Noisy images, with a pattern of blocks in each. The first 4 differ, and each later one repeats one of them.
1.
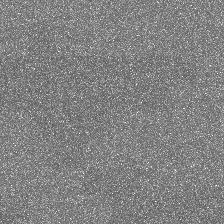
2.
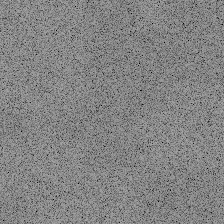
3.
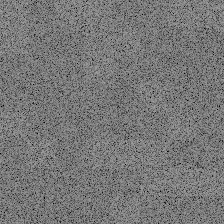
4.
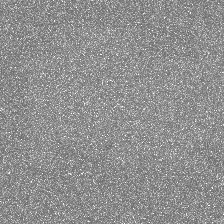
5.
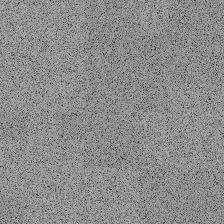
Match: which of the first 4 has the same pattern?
2
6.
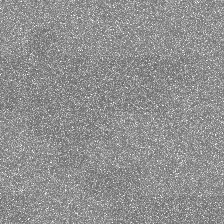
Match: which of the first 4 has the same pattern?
1
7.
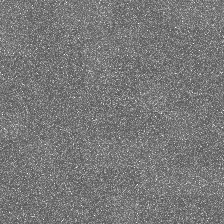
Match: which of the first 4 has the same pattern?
3
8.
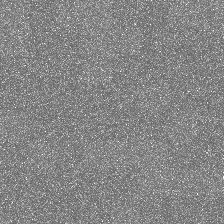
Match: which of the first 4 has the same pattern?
3
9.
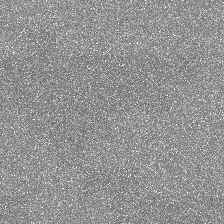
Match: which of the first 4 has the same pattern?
1
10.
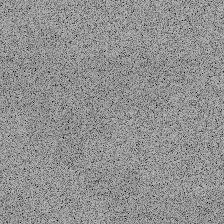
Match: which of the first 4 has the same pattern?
1
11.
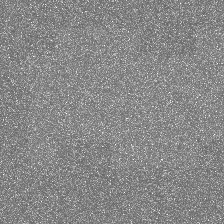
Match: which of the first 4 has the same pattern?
4
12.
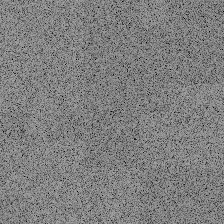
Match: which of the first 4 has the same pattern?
2
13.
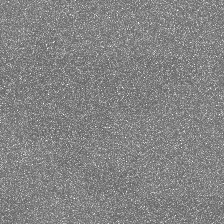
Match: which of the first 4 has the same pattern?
1
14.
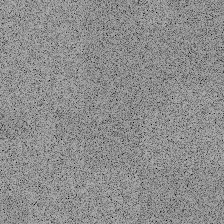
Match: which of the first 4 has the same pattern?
2
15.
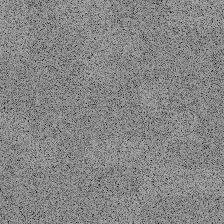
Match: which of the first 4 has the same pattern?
3
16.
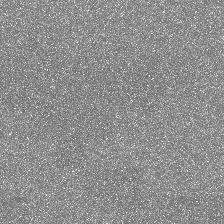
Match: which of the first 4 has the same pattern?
1
